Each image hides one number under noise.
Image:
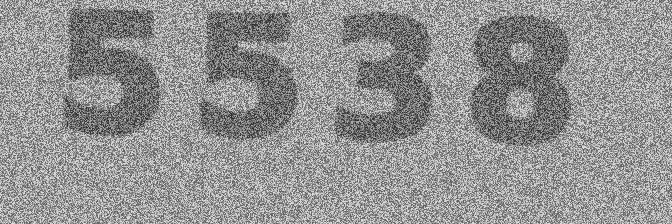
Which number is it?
5538
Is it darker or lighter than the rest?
darker
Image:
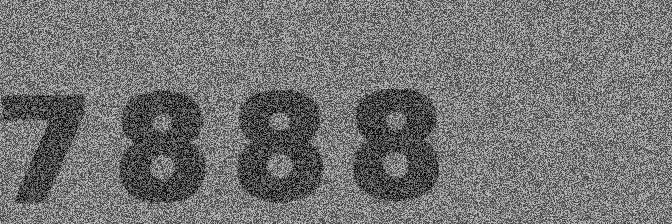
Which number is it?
7888
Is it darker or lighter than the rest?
darker
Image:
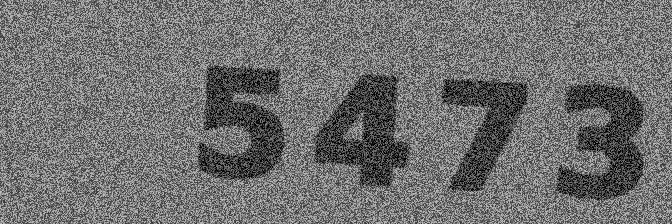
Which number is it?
5473
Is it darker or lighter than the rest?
darker
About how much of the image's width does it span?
two thirds
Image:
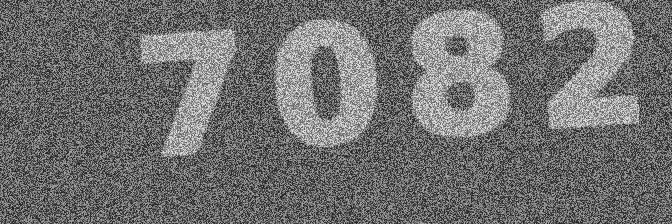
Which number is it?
7082
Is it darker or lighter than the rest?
lighter
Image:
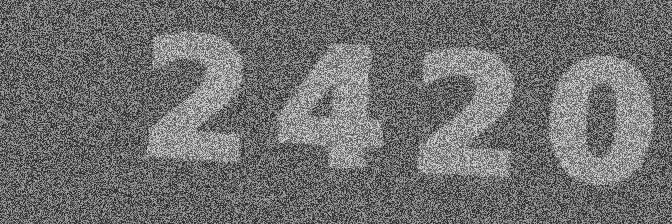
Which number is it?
2420
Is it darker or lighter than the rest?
lighter
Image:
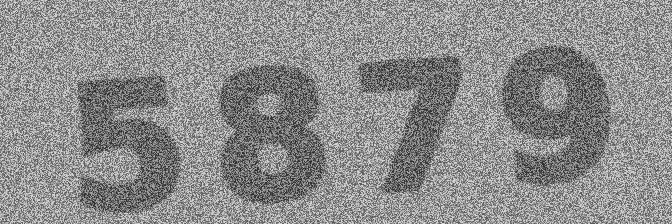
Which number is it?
5879
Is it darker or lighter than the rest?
darker
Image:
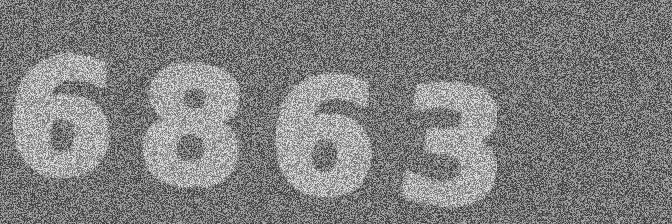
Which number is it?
6863
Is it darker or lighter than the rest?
lighter
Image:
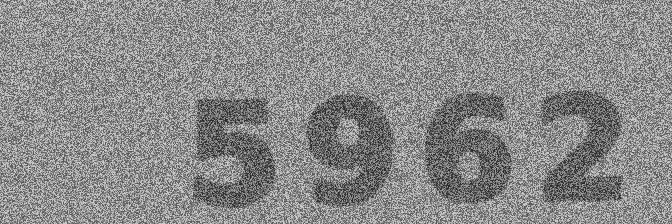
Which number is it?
5962
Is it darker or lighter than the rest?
darker
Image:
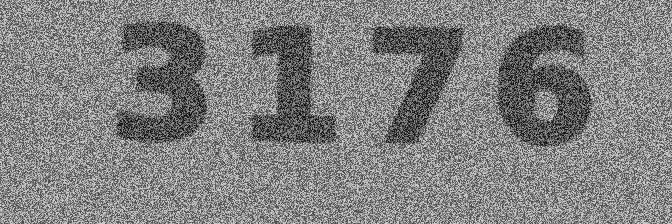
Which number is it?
3176
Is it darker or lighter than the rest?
darker
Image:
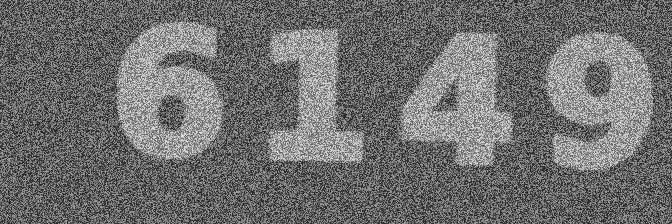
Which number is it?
6149
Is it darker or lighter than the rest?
lighter
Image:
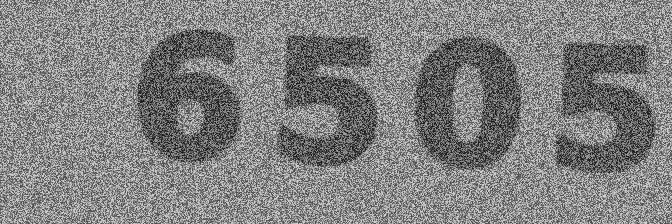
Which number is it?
6505
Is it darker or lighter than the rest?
darker
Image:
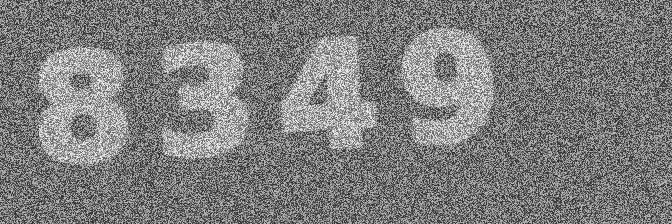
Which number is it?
8349
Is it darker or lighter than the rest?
lighter
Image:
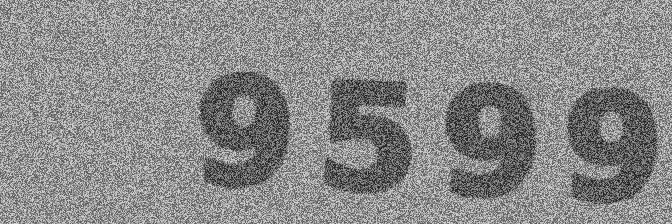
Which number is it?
9599
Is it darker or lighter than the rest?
darker
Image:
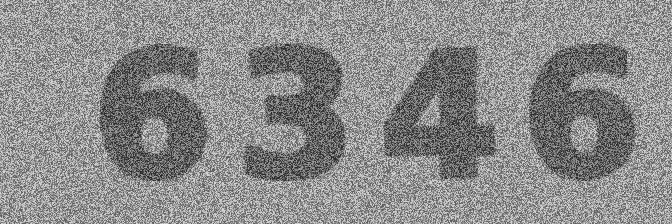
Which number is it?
6346
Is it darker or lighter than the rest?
darker
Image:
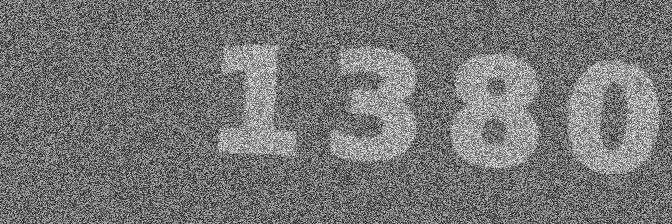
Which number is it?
1380
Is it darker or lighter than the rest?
lighter
